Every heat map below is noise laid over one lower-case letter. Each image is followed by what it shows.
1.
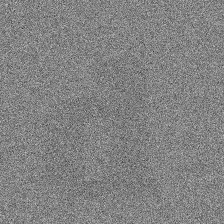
dark d
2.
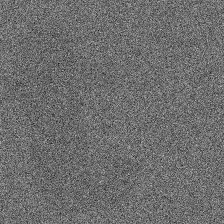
dark t
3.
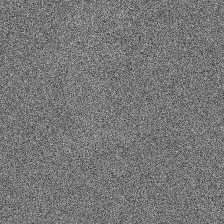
light f
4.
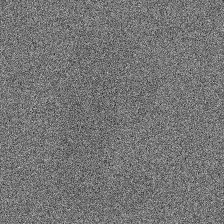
dark t
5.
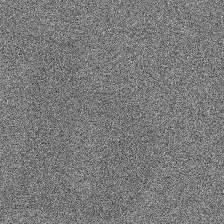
dark b
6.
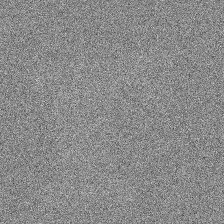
light r
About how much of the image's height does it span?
two thirds
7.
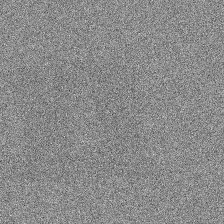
dark n
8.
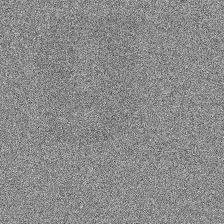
dark g
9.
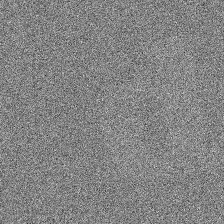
light d
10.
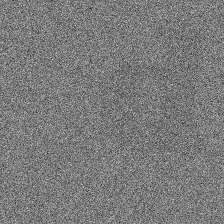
dark d
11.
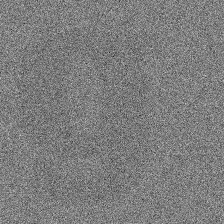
dark g
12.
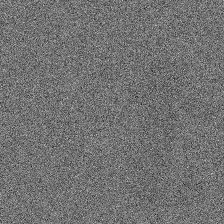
dark t
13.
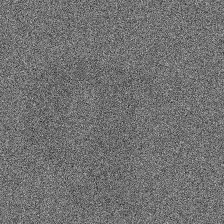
dark q
